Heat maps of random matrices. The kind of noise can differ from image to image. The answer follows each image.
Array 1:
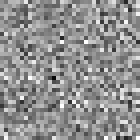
low rank plus noise
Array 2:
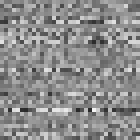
rows of uneven size
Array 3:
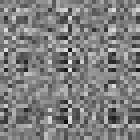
low rank plus noise
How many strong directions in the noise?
one
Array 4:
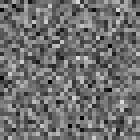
independent entries
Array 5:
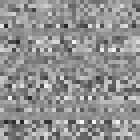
rows of uneven size
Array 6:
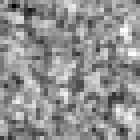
blotchy
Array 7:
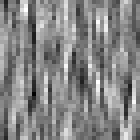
streaked along the columns
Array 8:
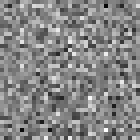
low rank plus noise
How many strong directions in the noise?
five to eight
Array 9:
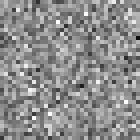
independent entries
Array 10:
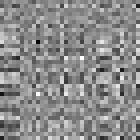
low rank plus noise
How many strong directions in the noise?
one
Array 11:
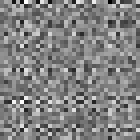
low rank plus noise
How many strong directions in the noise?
one
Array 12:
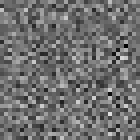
low rank plus noise
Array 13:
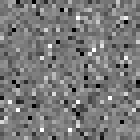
heavy tails
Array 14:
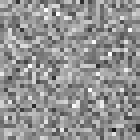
independent entries
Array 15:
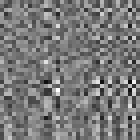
low rank plus noise
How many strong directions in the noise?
one
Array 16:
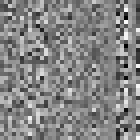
columns of uneven size
